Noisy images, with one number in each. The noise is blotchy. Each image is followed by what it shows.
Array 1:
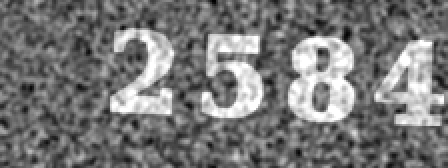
2584
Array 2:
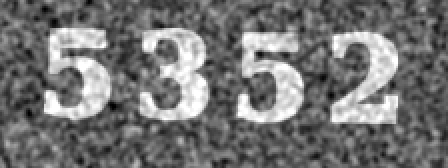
5352
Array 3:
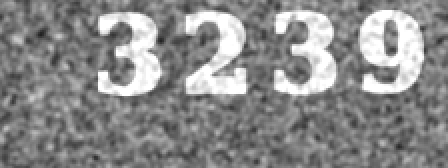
3239
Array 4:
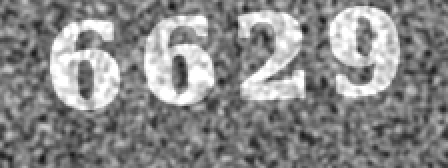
6629
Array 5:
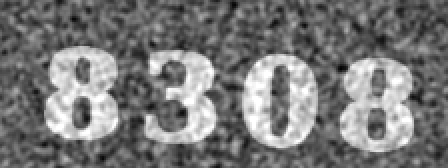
8308
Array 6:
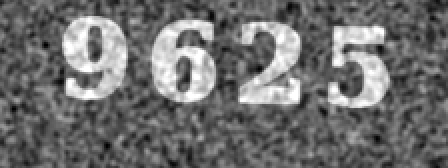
9625
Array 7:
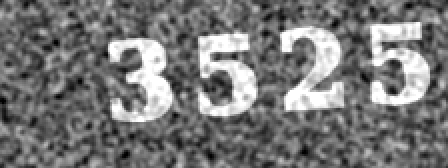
3525
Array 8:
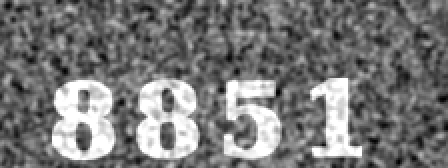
8851
